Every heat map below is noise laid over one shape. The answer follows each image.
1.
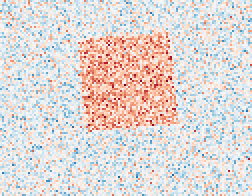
square
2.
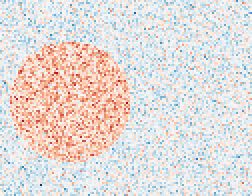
disc
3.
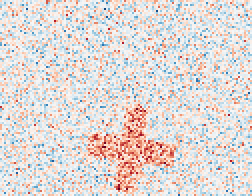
cross
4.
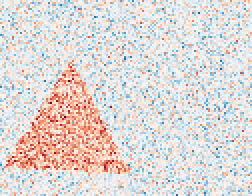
triangle
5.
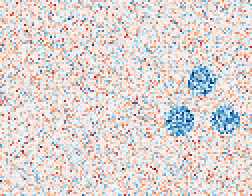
three dots
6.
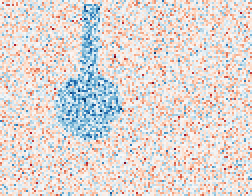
lollipop
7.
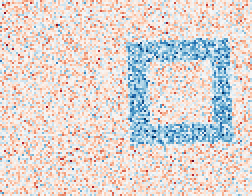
square frame
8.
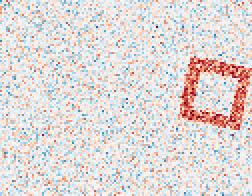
square frame
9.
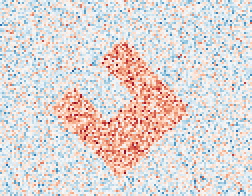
square with a notch
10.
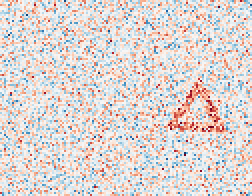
triangle frame
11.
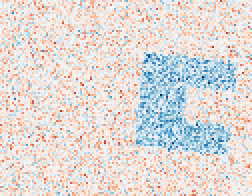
square with a notch
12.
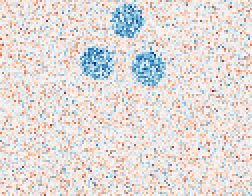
three dots
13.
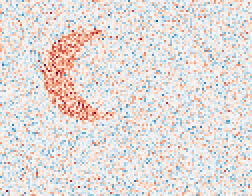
crescent
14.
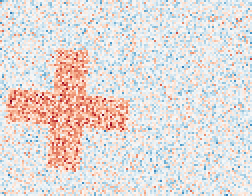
cross
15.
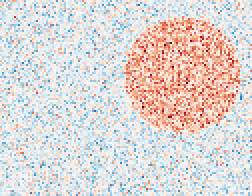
disc
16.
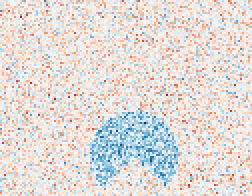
disc with a wedge cut out
